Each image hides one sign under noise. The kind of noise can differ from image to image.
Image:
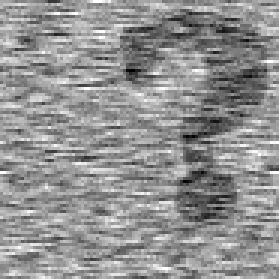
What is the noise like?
streaked along the rows
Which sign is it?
question mark
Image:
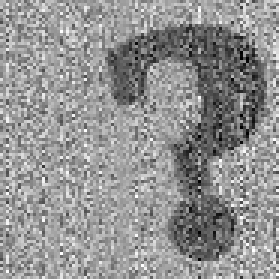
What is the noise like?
columns of uneven size
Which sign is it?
question mark
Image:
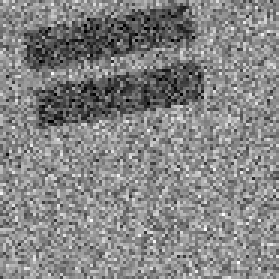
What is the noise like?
independent entries
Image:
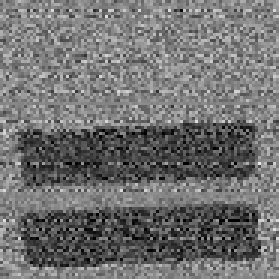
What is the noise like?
rows of uneven size
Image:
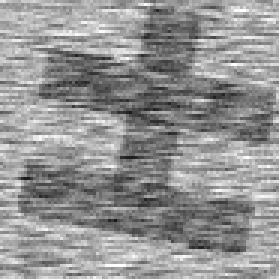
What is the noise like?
streaked along the rows
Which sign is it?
plus-minus sign
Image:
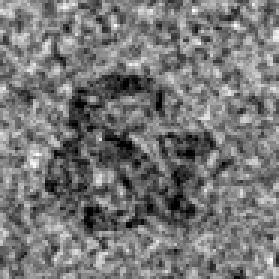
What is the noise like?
blotchy
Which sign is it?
ampersand
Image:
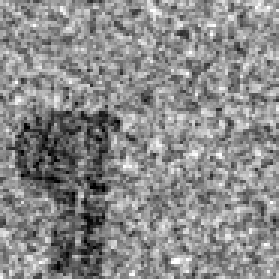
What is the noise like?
blotchy
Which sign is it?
pilcrow
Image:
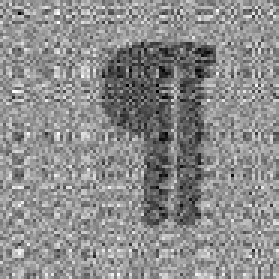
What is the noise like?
low rank plus noise
